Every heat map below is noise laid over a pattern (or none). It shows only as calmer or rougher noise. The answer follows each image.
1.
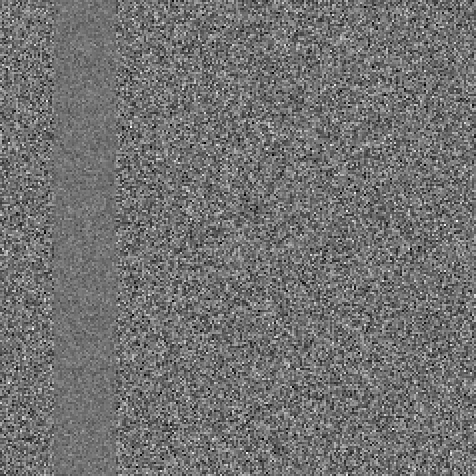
one vertical stripe
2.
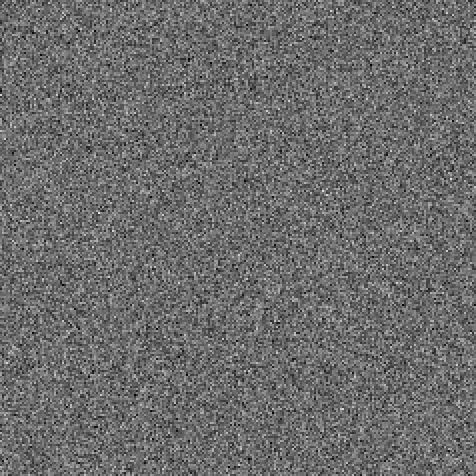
only noise
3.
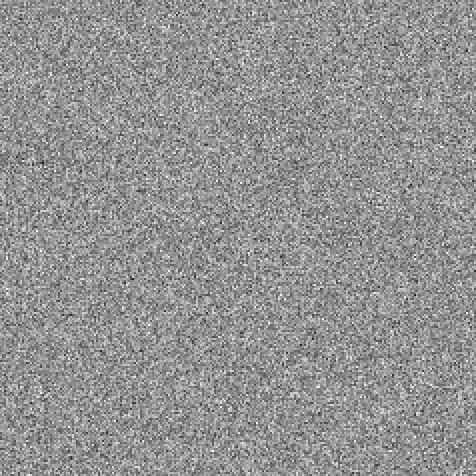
only noise
